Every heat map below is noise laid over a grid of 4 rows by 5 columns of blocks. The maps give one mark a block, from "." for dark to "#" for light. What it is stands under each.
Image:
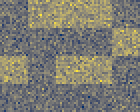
. # # # .
. . . . #
# . # # .
. . . . .
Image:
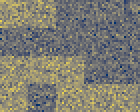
# # . . .
. . . . .
# # # . .
# . # # #
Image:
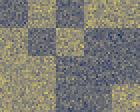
. # . # #
# . # . .
# # . . .
# # . . #
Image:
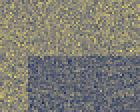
# # # # #
# # # # #
# . . . .
# . . . .
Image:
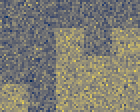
. . . . .
. . # . #
. . # # #
# . # # #
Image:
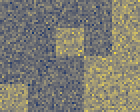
. . . . #
. . # . #
. . . # #
# . . # #
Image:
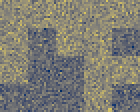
# # # # #
# . # # .
# . . # #
. . . # .
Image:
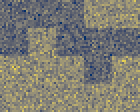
. . . # #
. # . . .
# # # . #
# # # # #
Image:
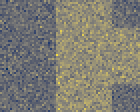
. . # # .
. . # # #
. . # # #
. . # # .
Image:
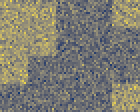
# # . . #
# # . . .
# . . . .
. . . . #
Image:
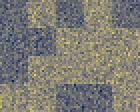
. # . # .
. . # # #
. # # # #
# # . . #
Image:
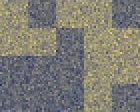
# . # # .
# # . # #
. . . # #
. . . # .
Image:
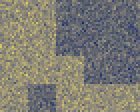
# # . . .
# # . . .
# # # . .
# . # # #
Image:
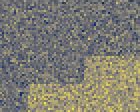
. . . . .
. . . . .
. . . # #
. # # # #
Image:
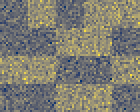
. # . # #
. . # # .
# # . . #
. . # # .
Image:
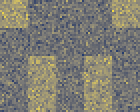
# . . . #
. . . . .
. # . # .
. # . # .
